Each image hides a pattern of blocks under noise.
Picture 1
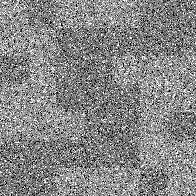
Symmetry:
the same after a half turn
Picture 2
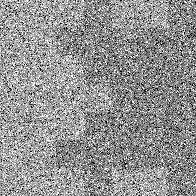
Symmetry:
top and bottom mirror each other
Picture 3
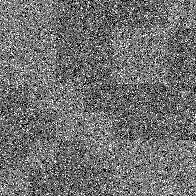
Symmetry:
mirrored about the diagonal from the bottom left
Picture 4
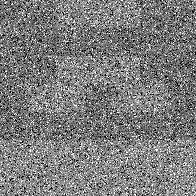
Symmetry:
left and right mirror each other
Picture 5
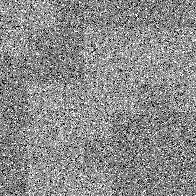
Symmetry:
mirrored about the diagonal from the top left
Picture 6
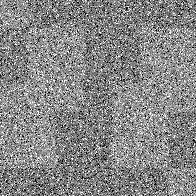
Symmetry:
the same after a half turn
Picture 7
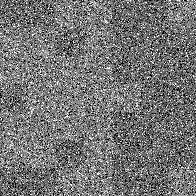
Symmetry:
top and bottom mirror each other
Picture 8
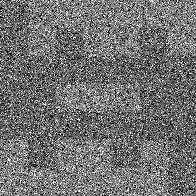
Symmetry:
the same after a half turn
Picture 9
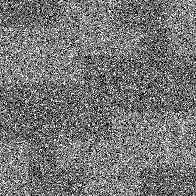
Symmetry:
the same after a half turn
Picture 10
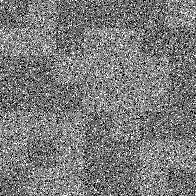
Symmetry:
mirrored about the diagonal from the bottom left
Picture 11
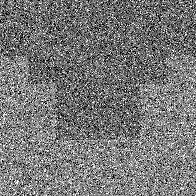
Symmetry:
left and right mirror each other
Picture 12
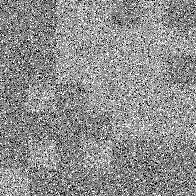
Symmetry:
mirrored about the diagonal from the bottom left
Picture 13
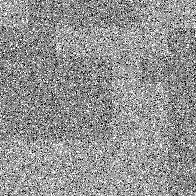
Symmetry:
no symmetry
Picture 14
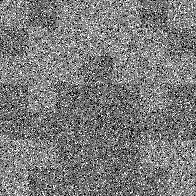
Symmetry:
left and right mirror each other
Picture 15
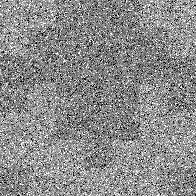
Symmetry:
left and right mirror each other
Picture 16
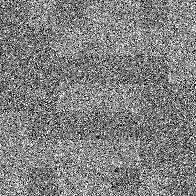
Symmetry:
the same after a half turn
